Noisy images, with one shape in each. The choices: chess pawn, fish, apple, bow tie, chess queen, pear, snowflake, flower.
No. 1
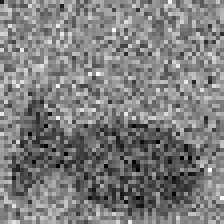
dark fish
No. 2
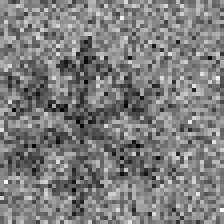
dark snowflake
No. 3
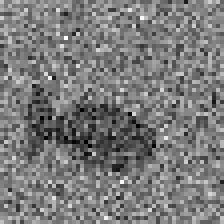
dark fish
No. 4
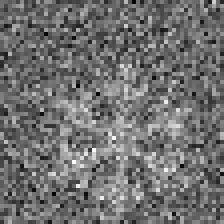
light snowflake
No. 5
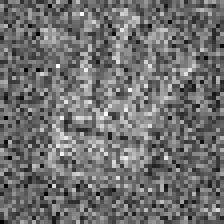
light chess queen
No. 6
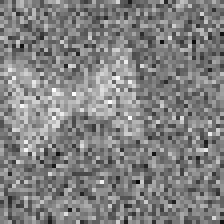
light bow tie
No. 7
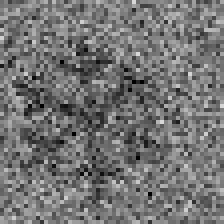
dark snowflake
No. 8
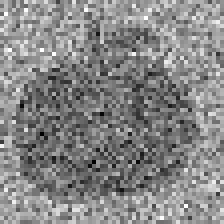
dark apple
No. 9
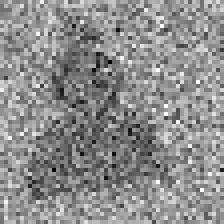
dark chess pawn
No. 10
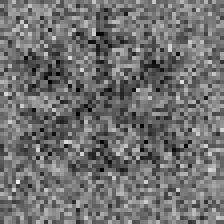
dark snowflake
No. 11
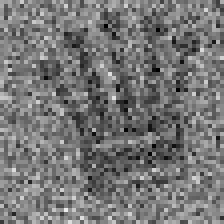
dark chess queen
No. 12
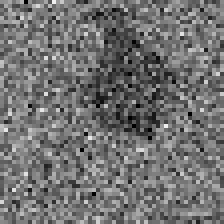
dark pear
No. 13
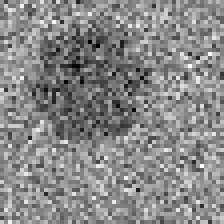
dark flower
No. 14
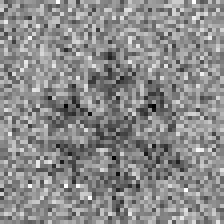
dark snowflake
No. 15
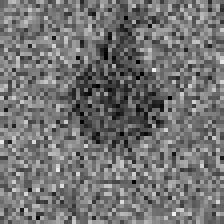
dark pear
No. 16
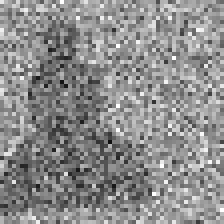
dark chess pawn
